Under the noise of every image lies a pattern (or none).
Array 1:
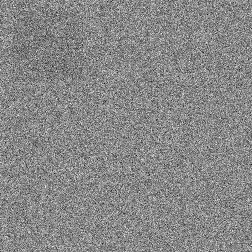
one block
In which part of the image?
top left
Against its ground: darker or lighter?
darker
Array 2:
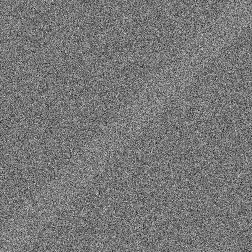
a diagonal band
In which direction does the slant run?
bottom left to top right
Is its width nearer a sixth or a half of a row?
a sixth
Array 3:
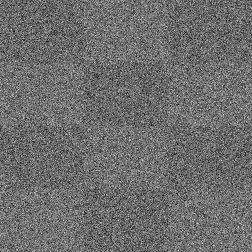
a checkerboard
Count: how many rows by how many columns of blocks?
4 by 3
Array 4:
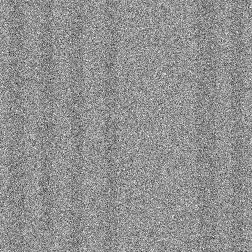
bands of columns
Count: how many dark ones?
6
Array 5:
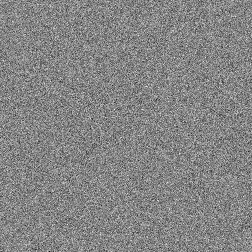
only noise
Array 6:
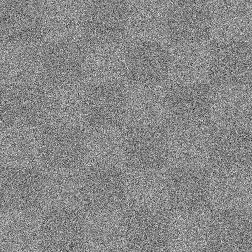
a checkerboard
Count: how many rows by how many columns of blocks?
6 by 6
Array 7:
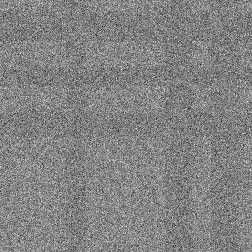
bands of rows crossing bands of columns
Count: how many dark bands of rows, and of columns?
3 and 3
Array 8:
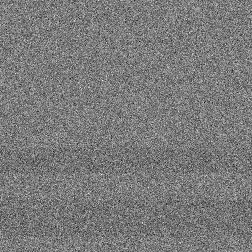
bands of rows
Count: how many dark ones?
2
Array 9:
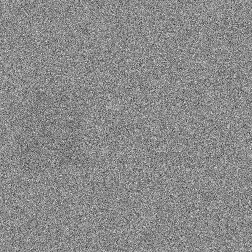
one block
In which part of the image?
middle left
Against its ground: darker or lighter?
darker
